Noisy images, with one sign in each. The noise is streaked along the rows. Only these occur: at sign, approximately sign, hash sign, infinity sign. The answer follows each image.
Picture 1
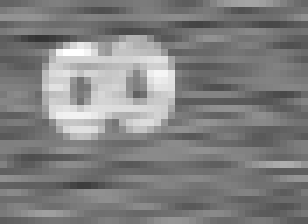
infinity sign
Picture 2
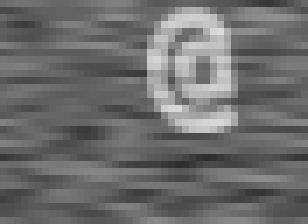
at sign
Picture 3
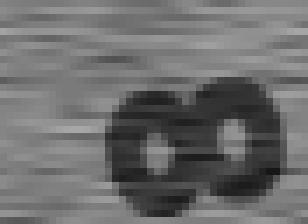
infinity sign
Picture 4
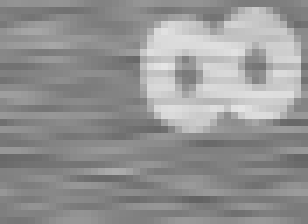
infinity sign
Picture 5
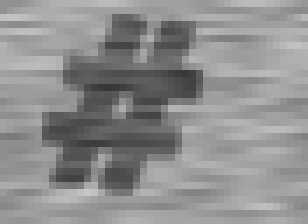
hash sign
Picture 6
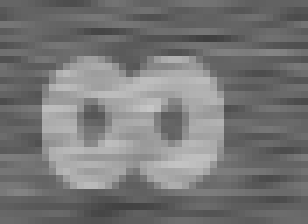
infinity sign
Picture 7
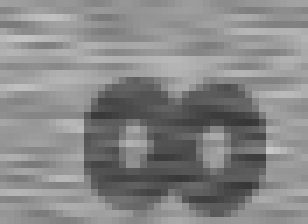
infinity sign
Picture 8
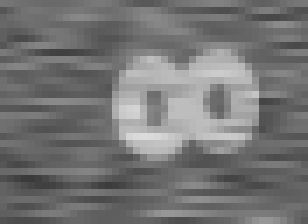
infinity sign
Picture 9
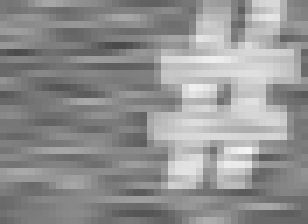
hash sign
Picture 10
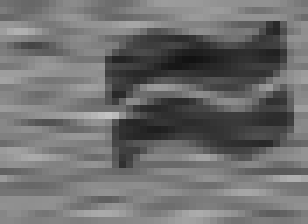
approximately sign
